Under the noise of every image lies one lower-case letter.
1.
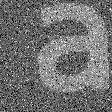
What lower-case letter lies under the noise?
a
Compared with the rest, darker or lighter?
lighter
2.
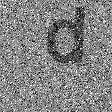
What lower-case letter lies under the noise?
d
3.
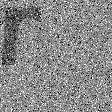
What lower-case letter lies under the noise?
r
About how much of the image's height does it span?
half
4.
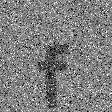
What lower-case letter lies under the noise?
f
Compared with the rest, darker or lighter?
darker
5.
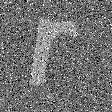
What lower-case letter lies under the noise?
r
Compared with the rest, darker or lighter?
lighter
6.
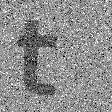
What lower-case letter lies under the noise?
t
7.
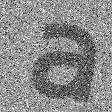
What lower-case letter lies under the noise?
a
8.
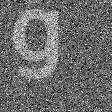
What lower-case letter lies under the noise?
g
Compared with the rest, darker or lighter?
lighter
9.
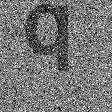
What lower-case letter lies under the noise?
q
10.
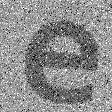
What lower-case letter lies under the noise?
e
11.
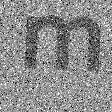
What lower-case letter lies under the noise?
m
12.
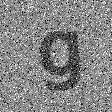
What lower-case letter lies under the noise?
g
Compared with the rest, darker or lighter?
darker
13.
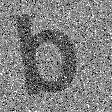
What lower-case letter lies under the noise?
b
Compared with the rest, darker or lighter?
darker
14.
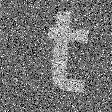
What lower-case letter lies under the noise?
t
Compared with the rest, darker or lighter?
lighter
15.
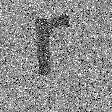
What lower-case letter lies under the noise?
r
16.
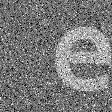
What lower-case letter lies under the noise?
e
